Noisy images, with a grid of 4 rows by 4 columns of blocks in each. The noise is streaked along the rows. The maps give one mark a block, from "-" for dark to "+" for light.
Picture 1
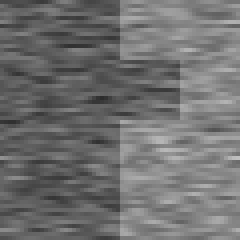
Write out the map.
- - + +
- - - +
- - + +
- - + +
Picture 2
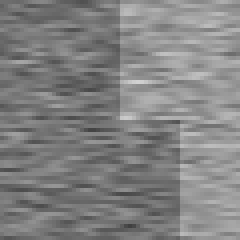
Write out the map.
- - + +
- - + +
- - - +
- - - +
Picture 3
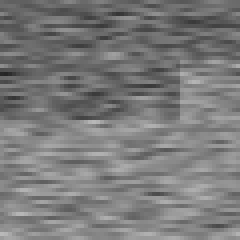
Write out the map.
- - - -
- - - +
+ + + +
+ + + +
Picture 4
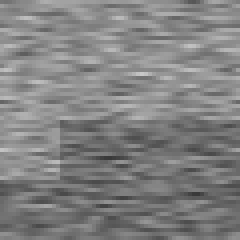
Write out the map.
+ + + +
+ + + +
+ - - -
- - - -
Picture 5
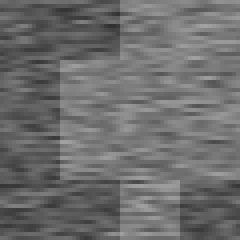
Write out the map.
- - + +
- + + +
- + + +
- - + -
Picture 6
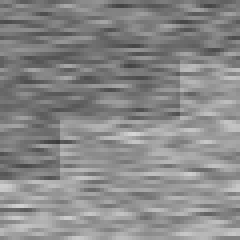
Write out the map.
- - - -
- - - +
- + + +
+ + + +
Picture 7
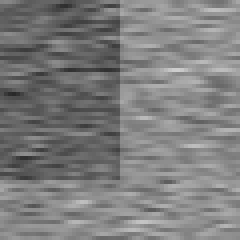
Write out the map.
- - + +
- - + +
- - + +
+ + + +
